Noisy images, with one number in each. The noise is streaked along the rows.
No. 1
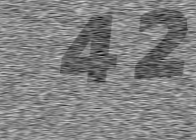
42
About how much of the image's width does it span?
two thirds
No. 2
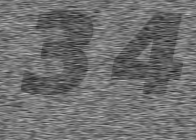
34
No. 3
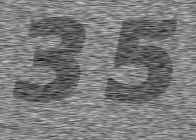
35
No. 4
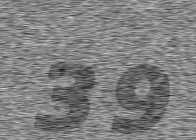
39
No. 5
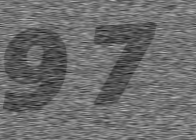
97
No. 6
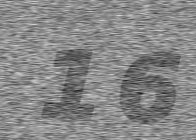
16
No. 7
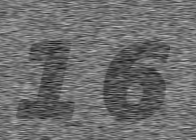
16
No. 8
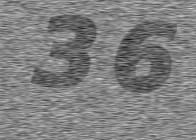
36
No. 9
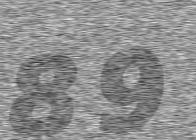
89
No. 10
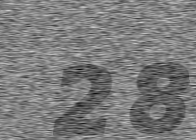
28
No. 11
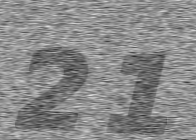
21
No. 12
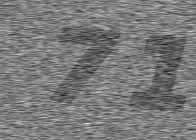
71
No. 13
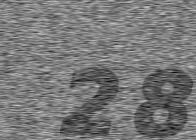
28
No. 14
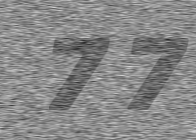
77
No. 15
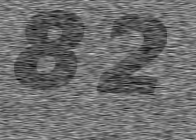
82
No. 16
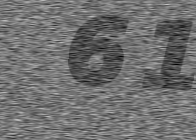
61
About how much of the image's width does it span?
two thirds
